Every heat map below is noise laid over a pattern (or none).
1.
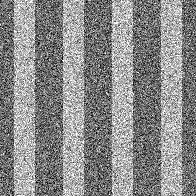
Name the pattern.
vertical stripes
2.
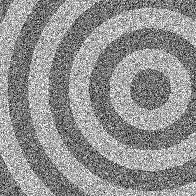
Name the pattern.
rings round one point
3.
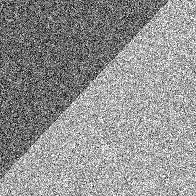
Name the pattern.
a sharp edge
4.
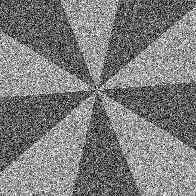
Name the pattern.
spokes from one point
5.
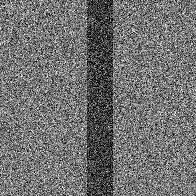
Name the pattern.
one vertical stripe
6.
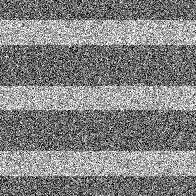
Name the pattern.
horizontal stripes
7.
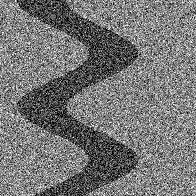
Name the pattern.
a wavy band
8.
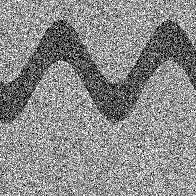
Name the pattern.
a wavy band
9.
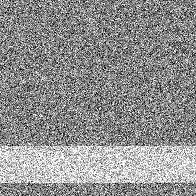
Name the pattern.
one horizontal stripe
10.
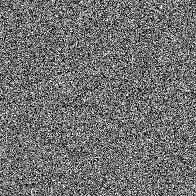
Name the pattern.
only noise
